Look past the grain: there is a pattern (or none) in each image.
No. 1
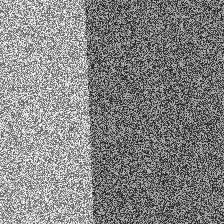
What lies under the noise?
a sharp edge
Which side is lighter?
left
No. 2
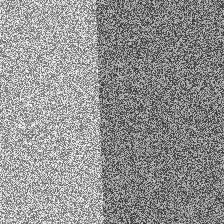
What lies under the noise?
a sharp edge
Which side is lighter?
left
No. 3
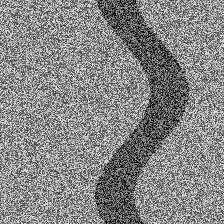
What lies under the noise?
a wavy band
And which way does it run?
top to bottom
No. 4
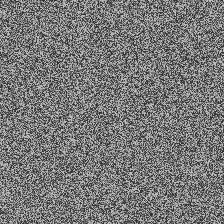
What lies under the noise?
only noise
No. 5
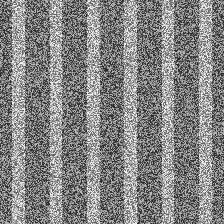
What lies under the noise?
vertical stripes
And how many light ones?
6
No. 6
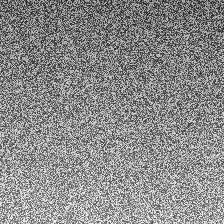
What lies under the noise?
a smooth slope
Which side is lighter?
bottom
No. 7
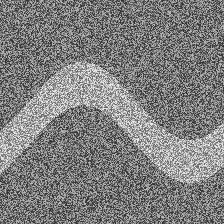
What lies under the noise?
a wavy band
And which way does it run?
left to right
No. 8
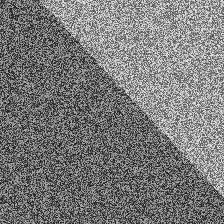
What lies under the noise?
a sharp edge
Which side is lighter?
top right
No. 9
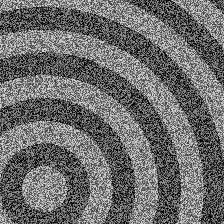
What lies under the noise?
rings round one point
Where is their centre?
bottom left
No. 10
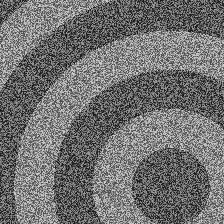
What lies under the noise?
rings round one point
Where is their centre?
bottom right
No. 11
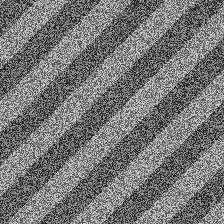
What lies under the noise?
diagonal stripes
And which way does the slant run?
bottom left to top right
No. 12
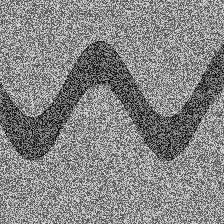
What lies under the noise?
a wavy band
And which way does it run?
left to right
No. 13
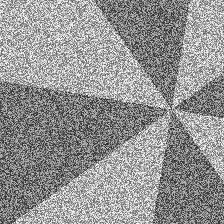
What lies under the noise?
spokes from one point
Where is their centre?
middle right
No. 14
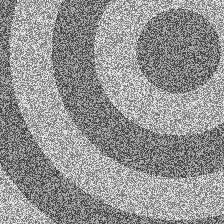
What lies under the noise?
rings round one point
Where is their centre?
top right
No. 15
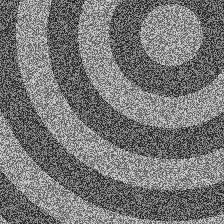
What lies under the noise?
rings round one point
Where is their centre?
top right
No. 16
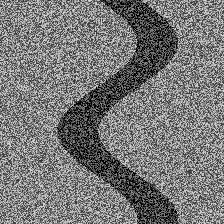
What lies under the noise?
a wavy band
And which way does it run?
top to bottom
